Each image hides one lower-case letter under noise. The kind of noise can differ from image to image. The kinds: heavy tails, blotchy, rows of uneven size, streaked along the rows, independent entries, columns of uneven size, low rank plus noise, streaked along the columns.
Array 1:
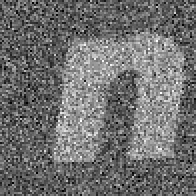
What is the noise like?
independent entries
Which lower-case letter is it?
n
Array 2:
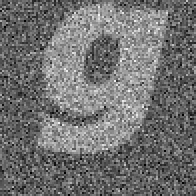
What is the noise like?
independent entries
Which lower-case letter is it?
g
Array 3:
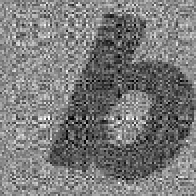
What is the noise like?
low rank plus noise
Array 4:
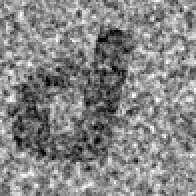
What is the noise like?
blotchy
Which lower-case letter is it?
d
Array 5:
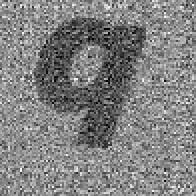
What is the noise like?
low rank plus noise
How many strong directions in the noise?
five to eight
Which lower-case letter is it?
q
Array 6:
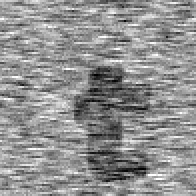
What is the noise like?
streaked along the rows
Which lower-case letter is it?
t
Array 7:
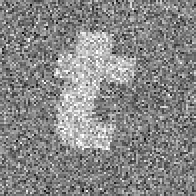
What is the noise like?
independent entries
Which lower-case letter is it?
t
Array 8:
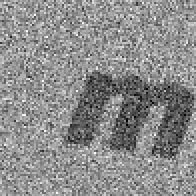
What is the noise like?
independent entries
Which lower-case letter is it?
m
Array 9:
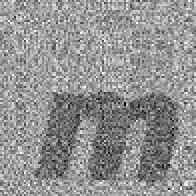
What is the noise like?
low rank plus noise
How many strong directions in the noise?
three or four
